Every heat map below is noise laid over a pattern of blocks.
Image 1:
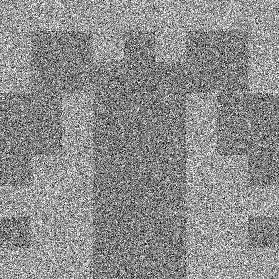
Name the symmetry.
left and right mirror each other
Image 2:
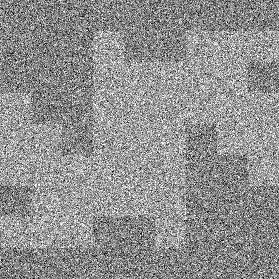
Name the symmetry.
the same after a half turn
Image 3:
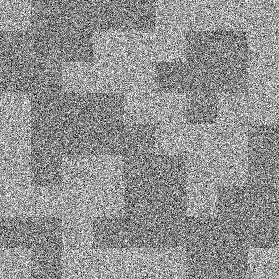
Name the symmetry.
mirrored about the diagonal from the bottom left
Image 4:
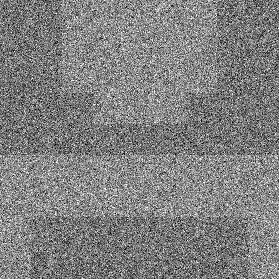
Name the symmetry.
left and right mirror each other
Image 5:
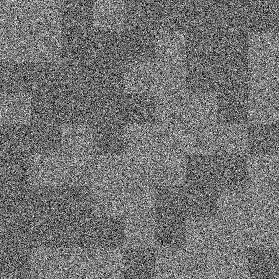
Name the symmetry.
mirrored about the diagonal from the top left
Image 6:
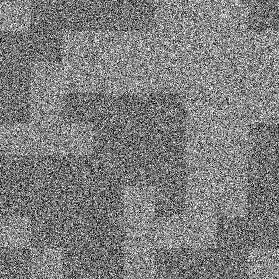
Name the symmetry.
mirrored about the diagonal from the bottom left
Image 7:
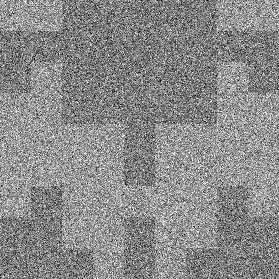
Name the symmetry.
left and right mirror each other
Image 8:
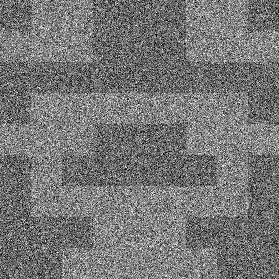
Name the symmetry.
left and right mirror each other
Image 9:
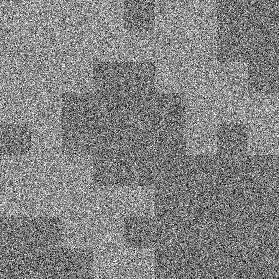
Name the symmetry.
mirrored about the diagonal from the top left
